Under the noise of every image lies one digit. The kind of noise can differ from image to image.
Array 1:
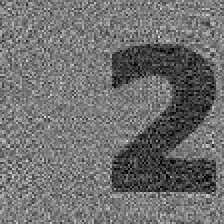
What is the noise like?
low rank plus noise
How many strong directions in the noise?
five to eight
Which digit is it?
2
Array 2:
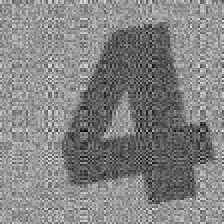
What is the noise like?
low rank plus noise
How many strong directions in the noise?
one
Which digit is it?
4
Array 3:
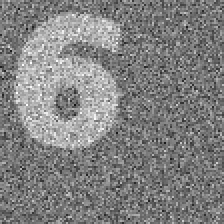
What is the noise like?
independent entries
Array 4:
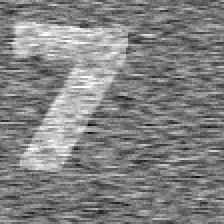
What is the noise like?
streaked along the rows
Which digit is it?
7
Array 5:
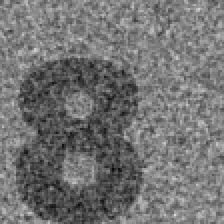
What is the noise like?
blotchy
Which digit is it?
8
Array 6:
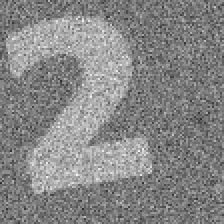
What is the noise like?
independent entries
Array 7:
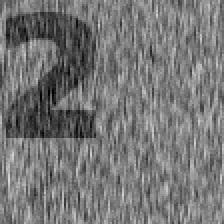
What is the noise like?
streaked along the columns
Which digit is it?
2
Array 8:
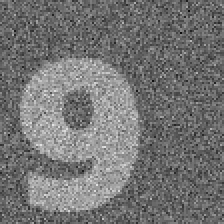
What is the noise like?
independent entries
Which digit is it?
9
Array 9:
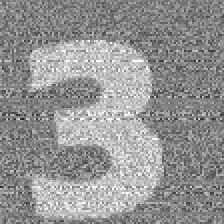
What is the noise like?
rows of uneven size
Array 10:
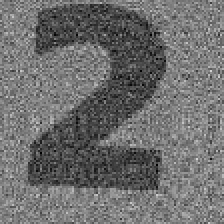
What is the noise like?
low rank plus noise
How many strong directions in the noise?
three or four
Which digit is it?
2
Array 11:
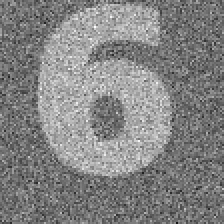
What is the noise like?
independent entries
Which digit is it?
6
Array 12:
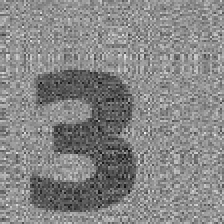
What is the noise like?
low rank plus noise
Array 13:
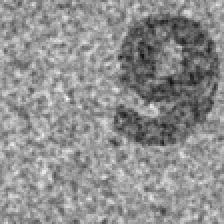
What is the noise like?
blotchy
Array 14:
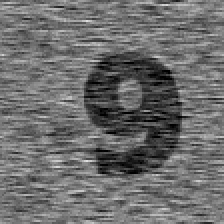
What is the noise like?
streaked along the rows
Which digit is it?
9
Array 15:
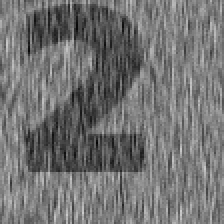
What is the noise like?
streaked along the columns
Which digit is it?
2
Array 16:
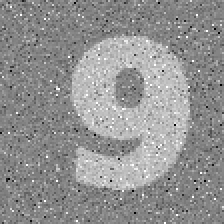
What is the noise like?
heavy tails
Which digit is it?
9
